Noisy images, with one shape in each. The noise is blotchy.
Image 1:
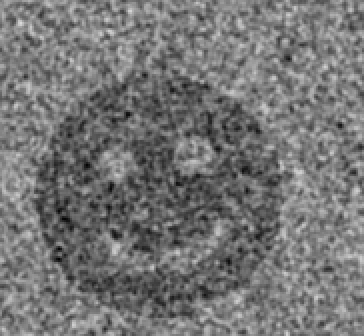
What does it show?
dark smiling face
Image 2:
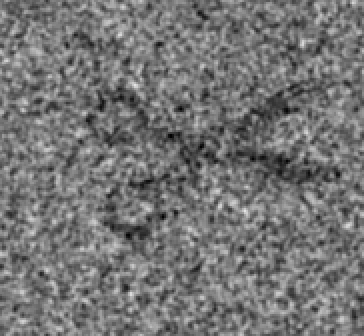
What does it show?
dark pair of scissors
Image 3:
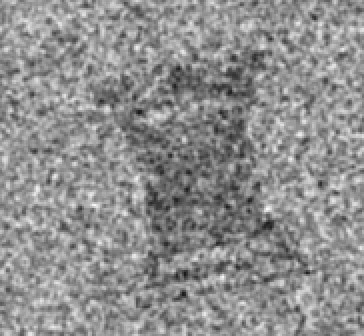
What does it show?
dark chess rook
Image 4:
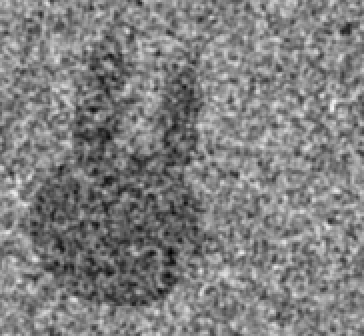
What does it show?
dark rabbit's head
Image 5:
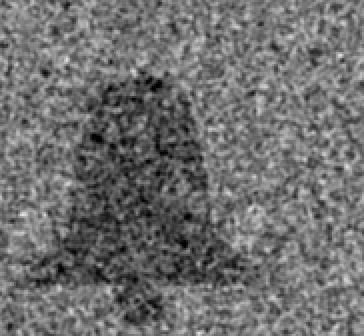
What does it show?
dark bell
